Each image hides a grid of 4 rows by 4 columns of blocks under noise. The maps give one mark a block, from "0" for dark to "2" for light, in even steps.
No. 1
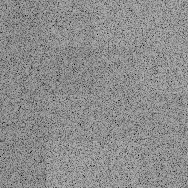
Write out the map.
0 1 2 2
0 0 1 2
0 1 1 1
0 2 2 1
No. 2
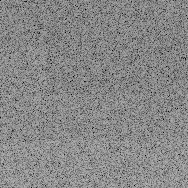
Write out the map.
0 0 0 0
1 0 0 0
1 1 1 1
2 2 2 2
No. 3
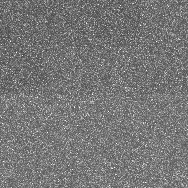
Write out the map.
0 0 0 1
0 1 1 1
2 2 2 2
2 2 2 2
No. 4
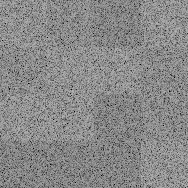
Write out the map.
2 1 0 2
1 2 2 1
2 2 0 1
0 0 0 2
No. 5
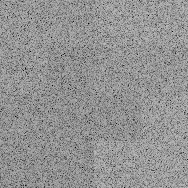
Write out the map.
1 1 2 2
1 0 1 1
0 0 0 2
0 0 2 2
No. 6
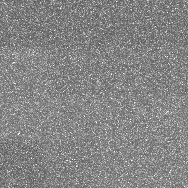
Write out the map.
0 0 0 0
2 1 1 1
2 2 2 2
0 1 2 2
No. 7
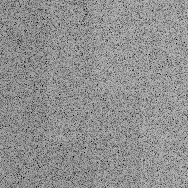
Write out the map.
0 1 2 2
0 1 2 2
0 1 1 2
0 0 1 2
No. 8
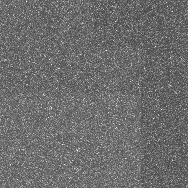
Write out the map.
1 1 0 0
1 1 1 0
2 2 2 0
2 2 2 0
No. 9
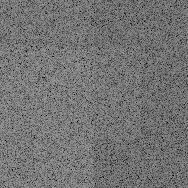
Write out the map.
1 1 0 0
2 2 1 0
2 2 1 0
2 2 0 0
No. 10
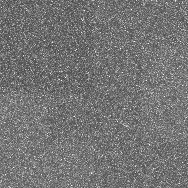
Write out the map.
0 0 1 1
0 0 1 2
2 1 1 2
2 2 1 1
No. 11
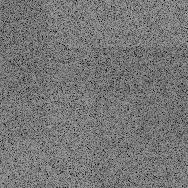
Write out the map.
0 2 2 2
0 1 0 0
1 2 1 0
2 2 1 1
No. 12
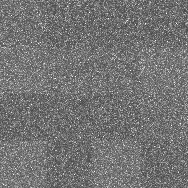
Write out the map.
1 0 0 0
2 1 1 2
0 0 0 1
2 0 2 0
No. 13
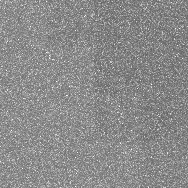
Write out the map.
2 1 0 0
2 2 0 0
2 2 1 0
2 2 2 1
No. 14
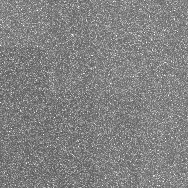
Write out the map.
2 1 2 2
0 1 2 2
0 0 1 2
0 0 1 2
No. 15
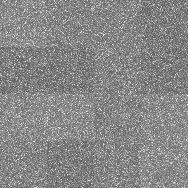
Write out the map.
2 1 1 0
0 0 1 0
2 2 1 2
1 0 1 2
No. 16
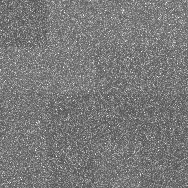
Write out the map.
0 2 2 2
2 2 1 1
1 0 0 0
1 0 1 0
